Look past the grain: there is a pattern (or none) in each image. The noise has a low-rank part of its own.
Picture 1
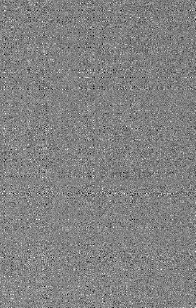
a smooth slope
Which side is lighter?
bottom left
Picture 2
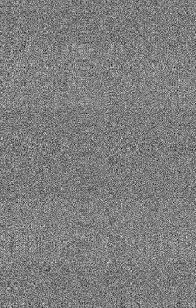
horizontal stripes
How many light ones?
2
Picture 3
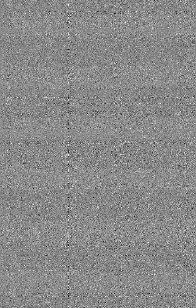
horizontal stripes
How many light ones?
6
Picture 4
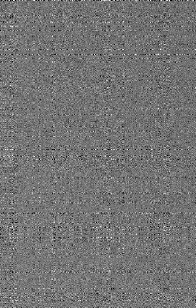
a smooth slope
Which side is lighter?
bottom left
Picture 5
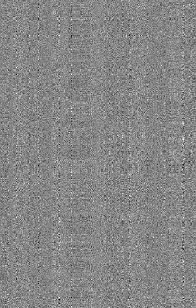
vertical stripes
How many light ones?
5
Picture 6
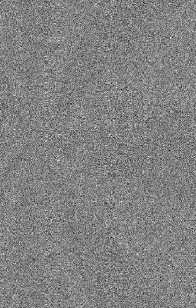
spokes from one point
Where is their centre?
middle left
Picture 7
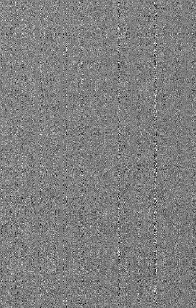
a smooth slope
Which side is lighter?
top left
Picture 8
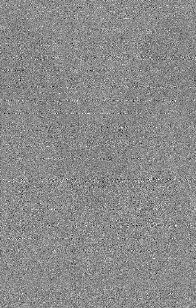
a wavy band
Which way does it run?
left to right
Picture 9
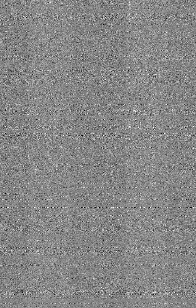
vertical stripes
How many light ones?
2
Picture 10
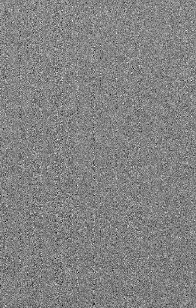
a smooth slope
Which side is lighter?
top
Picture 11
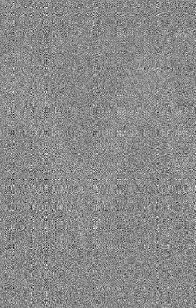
a wavy band
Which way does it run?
left to right
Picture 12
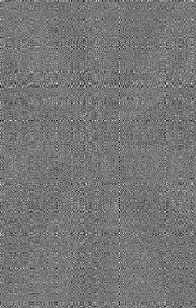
spokes from one point
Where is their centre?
centre
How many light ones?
7
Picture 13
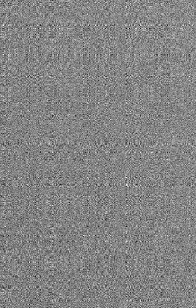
a smooth slope
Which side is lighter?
top right
